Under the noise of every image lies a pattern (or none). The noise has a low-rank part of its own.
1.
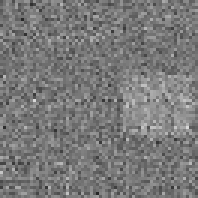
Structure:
one block
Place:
middle right
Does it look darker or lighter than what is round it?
lighter
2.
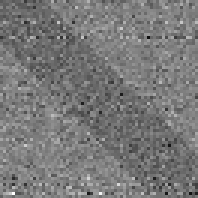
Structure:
a diagonal band
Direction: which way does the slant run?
top left to bottom right
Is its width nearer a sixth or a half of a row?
a half
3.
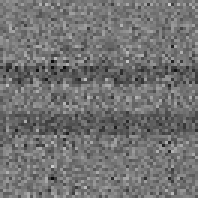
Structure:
bands of rows
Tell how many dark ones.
2
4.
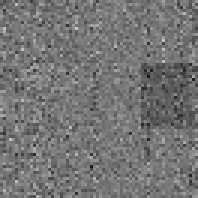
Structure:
one block
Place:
middle right
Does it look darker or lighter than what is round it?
darker
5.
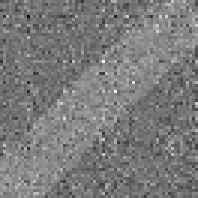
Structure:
a diagonal band
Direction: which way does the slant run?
bottom left to top right
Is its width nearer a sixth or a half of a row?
a half
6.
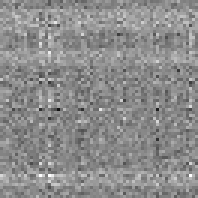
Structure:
bands of rows
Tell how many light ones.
3
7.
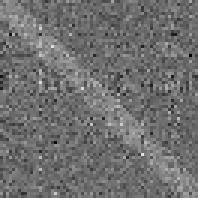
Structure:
a diagonal band
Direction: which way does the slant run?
top left to bottom right
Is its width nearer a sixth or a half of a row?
a sixth
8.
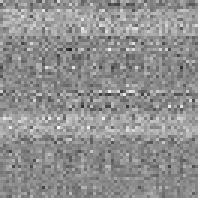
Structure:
bands of rows
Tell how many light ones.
2
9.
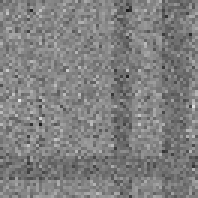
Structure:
bands of rows crossing bands of columns
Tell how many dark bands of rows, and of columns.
1 and 2
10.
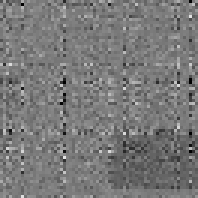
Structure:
one block
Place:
bottom right
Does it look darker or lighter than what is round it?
darker
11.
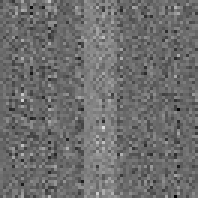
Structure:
one band of columns
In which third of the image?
middle
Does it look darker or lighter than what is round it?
lighter
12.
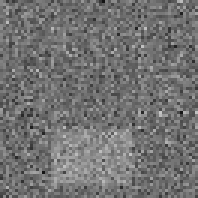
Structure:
one block
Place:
bottom middle
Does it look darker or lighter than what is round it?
lighter
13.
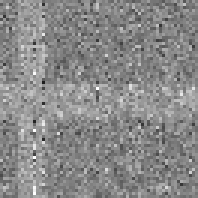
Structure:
bands of rows crossing bands of columns
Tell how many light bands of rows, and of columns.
1 and 1
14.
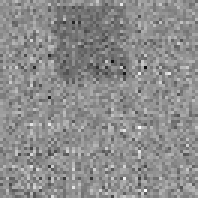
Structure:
one block
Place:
top middle
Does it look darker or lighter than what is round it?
darker
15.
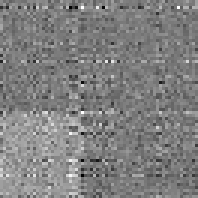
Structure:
one block
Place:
bottom left
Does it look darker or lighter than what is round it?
lighter
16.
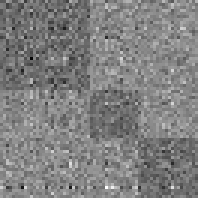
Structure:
blocks along the diagonal
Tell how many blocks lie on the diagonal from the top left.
3
